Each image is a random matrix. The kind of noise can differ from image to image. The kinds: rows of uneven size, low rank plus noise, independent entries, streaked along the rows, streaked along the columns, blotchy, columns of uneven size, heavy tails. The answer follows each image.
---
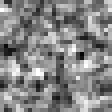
blotchy
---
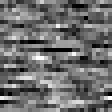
streaked along the rows
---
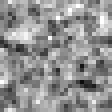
blotchy
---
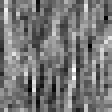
streaked along the columns
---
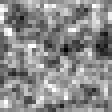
blotchy
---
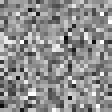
low rank plus noise
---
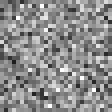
independent entries
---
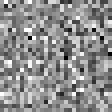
low rank plus noise
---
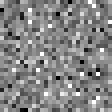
heavy tails
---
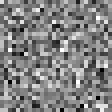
low rank plus noise
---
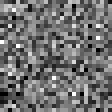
low rank plus noise
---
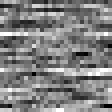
streaked along the rows
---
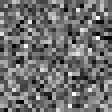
independent entries
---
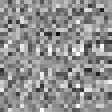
low rank plus noise
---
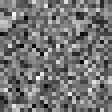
independent entries
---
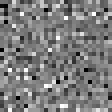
heavy tails
